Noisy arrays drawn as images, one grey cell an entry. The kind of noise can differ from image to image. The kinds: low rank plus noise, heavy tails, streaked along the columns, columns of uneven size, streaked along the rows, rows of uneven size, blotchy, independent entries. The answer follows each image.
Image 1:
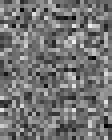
low rank plus noise
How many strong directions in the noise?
two
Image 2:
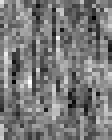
streaked along the columns
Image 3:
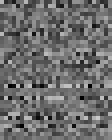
rows of uneven size
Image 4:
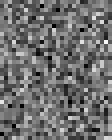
independent entries
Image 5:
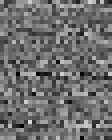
rows of uneven size
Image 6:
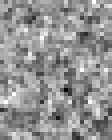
blotchy
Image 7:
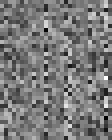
columns of uneven size
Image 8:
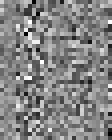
columns of uneven size
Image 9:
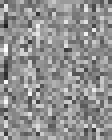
columns of uneven size
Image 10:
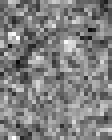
blotchy
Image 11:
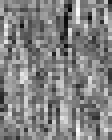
streaked along the columns
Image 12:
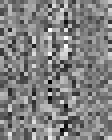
columns of uneven size
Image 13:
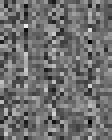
columns of uneven size
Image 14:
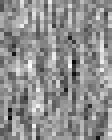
streaked along the columns
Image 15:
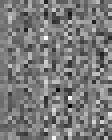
columns of uneven size
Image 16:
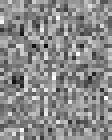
low rank plus noise
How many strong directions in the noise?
two
